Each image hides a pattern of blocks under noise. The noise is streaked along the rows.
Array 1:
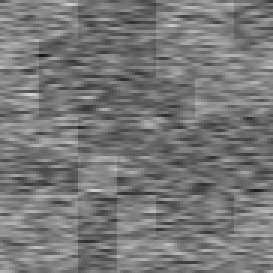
mirrored about the diagonal from the bottom left
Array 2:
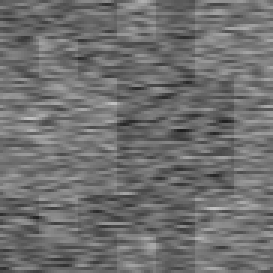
top and bottom mirror each other
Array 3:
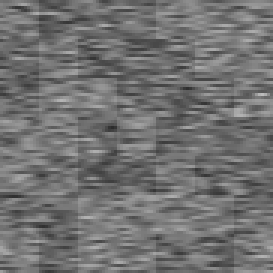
mirrored about the diagonal from the bottom left
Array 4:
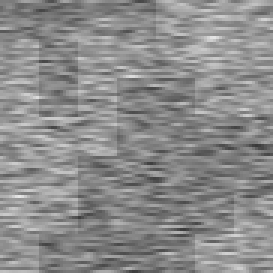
no symmetry
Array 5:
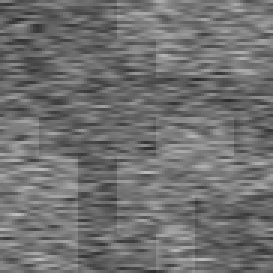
mirrored about the diagonal from the top left
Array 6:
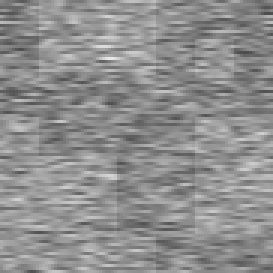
mirrored about the diagonal from the bottom left
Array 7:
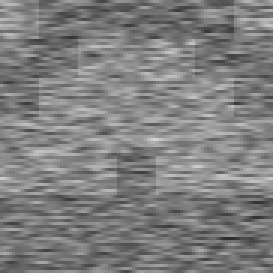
left and right mirror each other
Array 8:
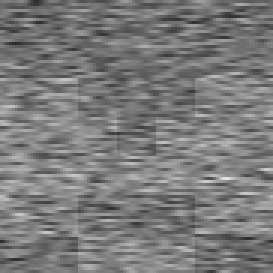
left and right mirror each other
